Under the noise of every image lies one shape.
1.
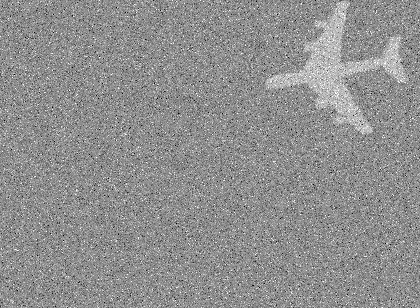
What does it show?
light airplane, top right
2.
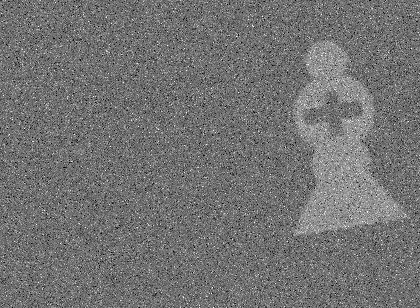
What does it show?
light chess bishop
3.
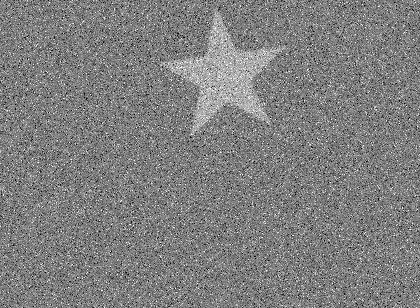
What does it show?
light star, top middle
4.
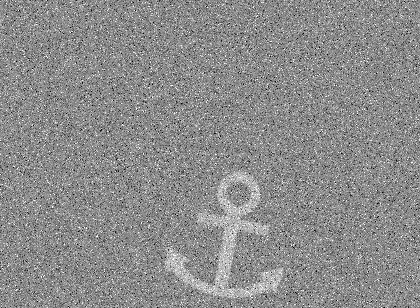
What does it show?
light anchor, bottom middle
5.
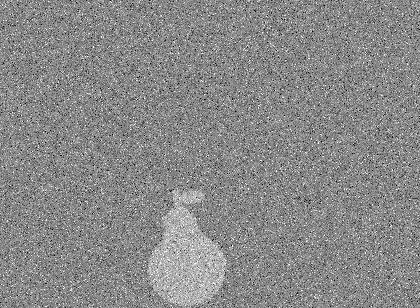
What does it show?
light pear, bottom middle
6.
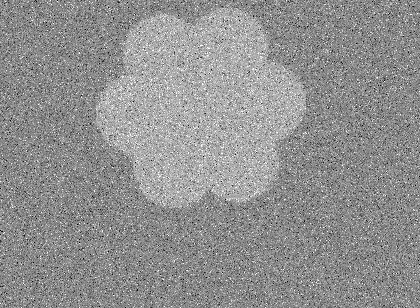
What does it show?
light flower
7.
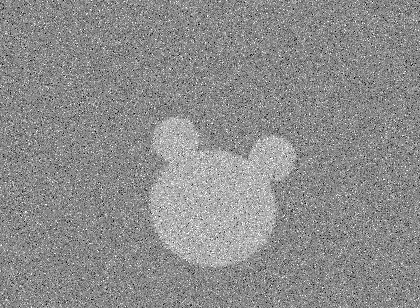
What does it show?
light bear's head
